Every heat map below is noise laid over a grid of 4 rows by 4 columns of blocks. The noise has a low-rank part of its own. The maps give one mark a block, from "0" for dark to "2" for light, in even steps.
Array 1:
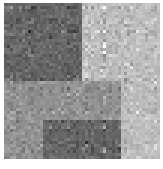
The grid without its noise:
0022
0022
1112
1002
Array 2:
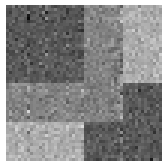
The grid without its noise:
0012
0012
1110
2200
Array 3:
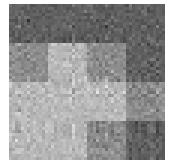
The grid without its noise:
0000
1210
2221
2210
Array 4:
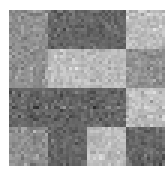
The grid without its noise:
1002
1221
0002
1020
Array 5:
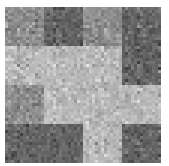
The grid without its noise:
1010
2220
1222
0020
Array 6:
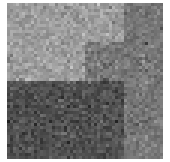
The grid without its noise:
2221
2211
0001
0001
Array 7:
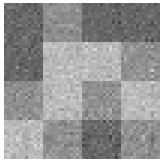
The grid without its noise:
0100
0221
1212
2101
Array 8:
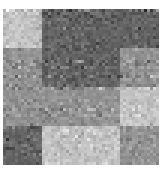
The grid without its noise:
2000
1001
1112
0221
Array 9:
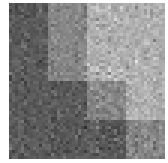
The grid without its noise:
0122
0122
0012
0001
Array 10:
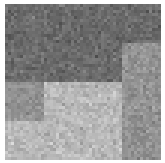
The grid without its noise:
0000
0001
1221
2221
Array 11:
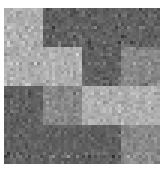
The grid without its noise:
2000
2201
0122
0001
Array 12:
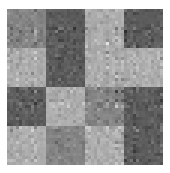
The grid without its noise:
1020
2022
0210
2120
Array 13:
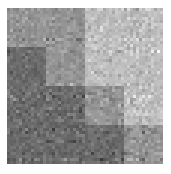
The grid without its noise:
1122
0122
0012
0001
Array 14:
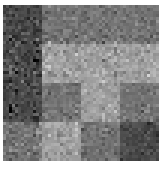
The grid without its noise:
0111
0222
0121
1210
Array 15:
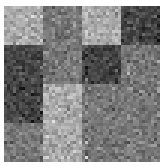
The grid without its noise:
2120
0101
0211
1211
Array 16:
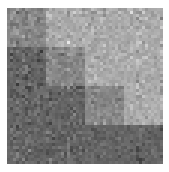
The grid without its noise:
1222
0122
0012
0000
